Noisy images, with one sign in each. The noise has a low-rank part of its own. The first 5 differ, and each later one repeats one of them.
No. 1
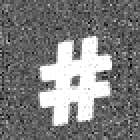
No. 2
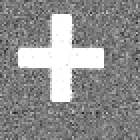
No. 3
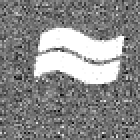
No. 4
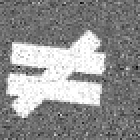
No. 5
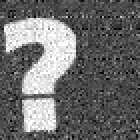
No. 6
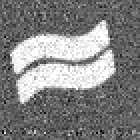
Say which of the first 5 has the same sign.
3
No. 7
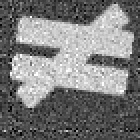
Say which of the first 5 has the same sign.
4
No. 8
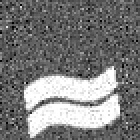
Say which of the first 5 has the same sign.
3
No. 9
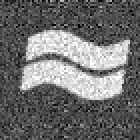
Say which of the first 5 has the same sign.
3
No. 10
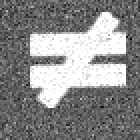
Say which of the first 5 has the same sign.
4
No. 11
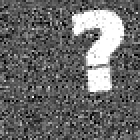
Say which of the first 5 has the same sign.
5
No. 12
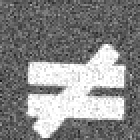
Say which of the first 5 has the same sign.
4
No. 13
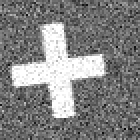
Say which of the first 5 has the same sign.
2
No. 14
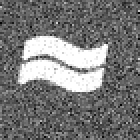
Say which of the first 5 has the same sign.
3
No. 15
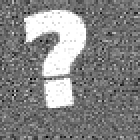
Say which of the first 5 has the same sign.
5
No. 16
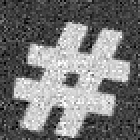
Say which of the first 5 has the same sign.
1
